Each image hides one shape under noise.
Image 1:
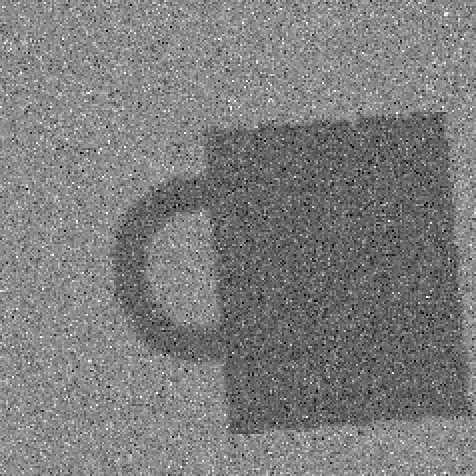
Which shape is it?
cup
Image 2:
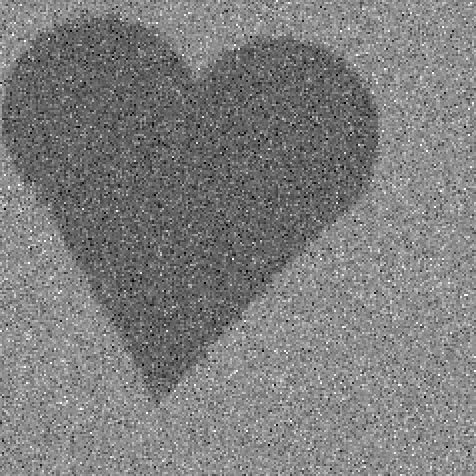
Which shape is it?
heart
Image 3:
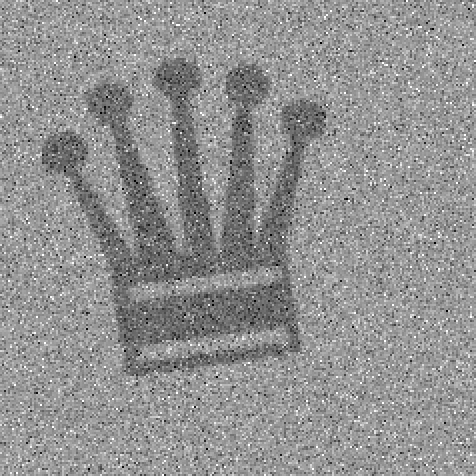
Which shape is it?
chess queen
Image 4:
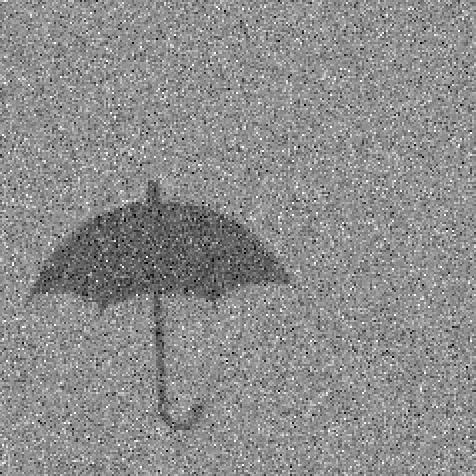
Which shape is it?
umbrella
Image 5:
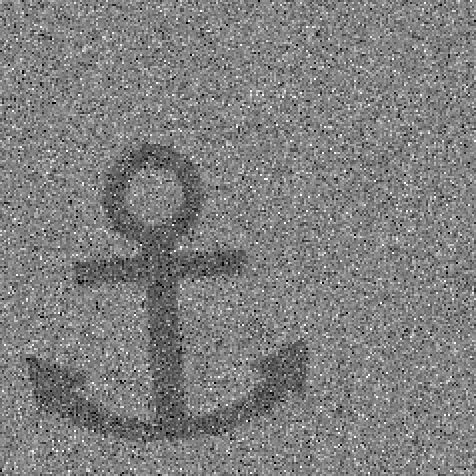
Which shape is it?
anchor
